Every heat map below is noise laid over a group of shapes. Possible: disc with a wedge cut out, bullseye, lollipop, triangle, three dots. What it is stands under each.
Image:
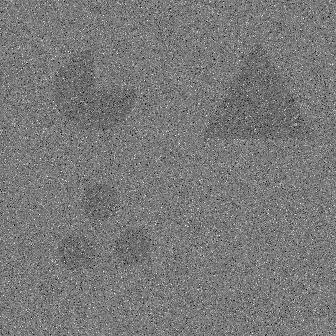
top left: disc with a wedge cut out; top right: triangle; bottom left: three dots
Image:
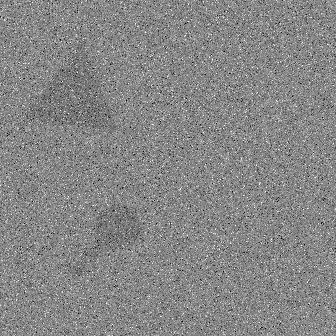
top left: triangle; bottom left: lollipop
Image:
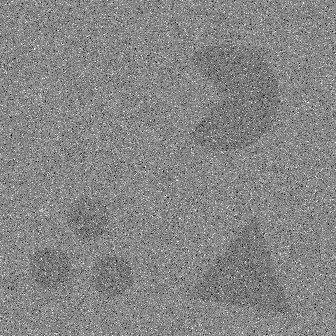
top right: disc with a wedge cut out; bottom left: three dots; bottom right: triangle
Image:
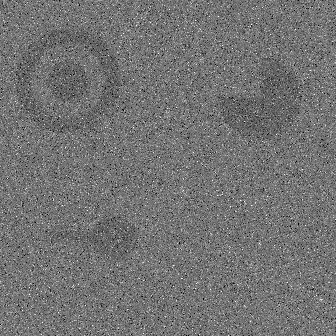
top left: bullseye; top right: disc with a wedge cut out; bottom left: lollipop
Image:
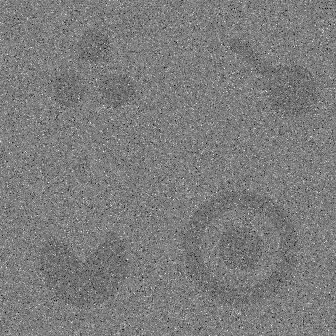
top left: three dots; top right: lollipop; bottom left: disc with a wedge cut out; bottom right: bullseye
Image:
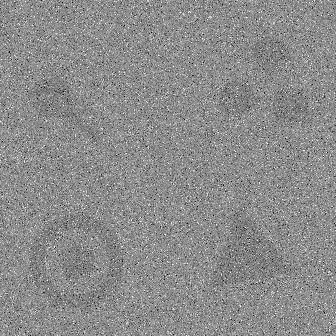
top left: lollipop; top right: three dots; bottom left: bullseye; bottom right: triangle
